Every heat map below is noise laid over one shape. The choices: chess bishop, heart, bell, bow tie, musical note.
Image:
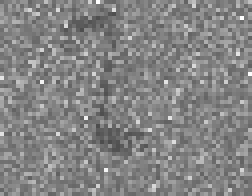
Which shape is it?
musical note
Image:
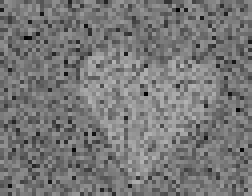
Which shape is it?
heart
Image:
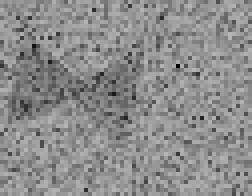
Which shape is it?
bow tie
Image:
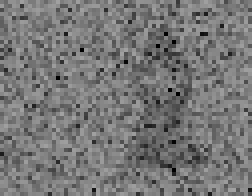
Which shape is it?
chess bishop
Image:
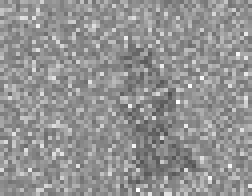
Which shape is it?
chess bishop
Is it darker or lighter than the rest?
darker
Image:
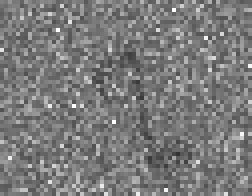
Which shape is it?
musical note
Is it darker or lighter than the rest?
darker
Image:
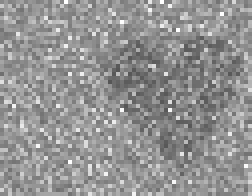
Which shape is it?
heart
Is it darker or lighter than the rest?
darker
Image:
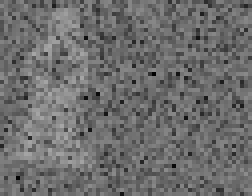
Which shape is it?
chess bishop
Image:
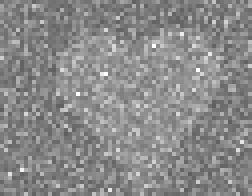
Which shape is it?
heart
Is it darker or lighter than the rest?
lighter
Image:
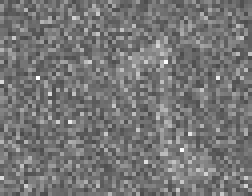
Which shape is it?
musical note
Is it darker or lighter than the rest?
lighter
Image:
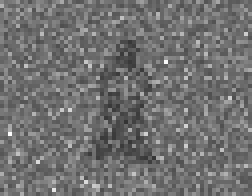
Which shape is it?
chess bishop
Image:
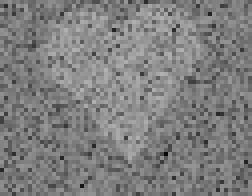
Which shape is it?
heart
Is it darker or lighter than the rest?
lighter
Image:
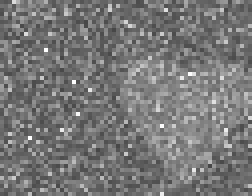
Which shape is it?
heart
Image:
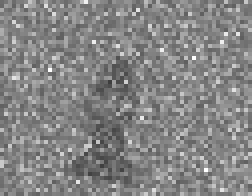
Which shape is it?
chess bishop
